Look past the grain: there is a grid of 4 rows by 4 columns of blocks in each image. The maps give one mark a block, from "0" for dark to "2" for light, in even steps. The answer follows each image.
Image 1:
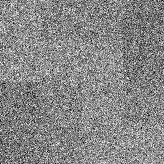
2 1 1 0
2 2 2 0
0 1 2 1
0 1 2 2
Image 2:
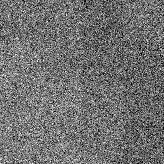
1 1 0 1
2 1 0 0
2 2 1 0
2 2 1 0
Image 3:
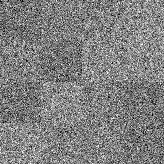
0 1 1 2
1 0 2 2
0 2 1 0
2 1 1 0
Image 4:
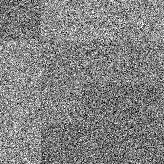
0 2 2 2
2 1 1 1
2 1 0 0
2 0 0 0
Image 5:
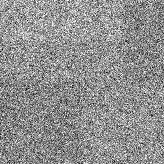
2 2 2 0
1 1 1 0
0 0 1 1
0 0 1 1
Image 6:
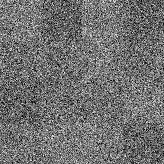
2 0 2 0
1 1 2 1
0 1 1 2
1 2 2 0
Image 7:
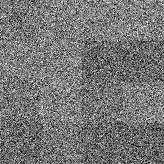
1 2 2 2
2 2 0 0
1 2 1 2
0 1 0 0
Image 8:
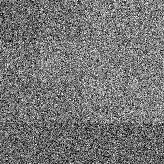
0 1 2 2
1 2 2 2
1 1 2 2
0 0 0 0
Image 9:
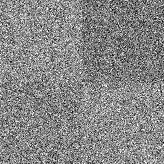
2 2 0 0
2 2 0 0
1 1 2 2
1 1 2 2
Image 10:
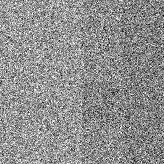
2 2 1 0
2 2 1 0
2 2 0 0
2 2 1 0
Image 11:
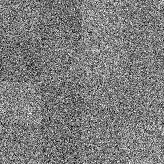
1 0 2 1
0 1 2 1
2 0 1 1
1 0 1 2
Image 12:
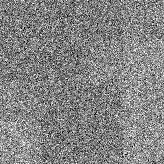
0 0 0 1
0 0 1 2
1 0 0 2
2 0 0 2
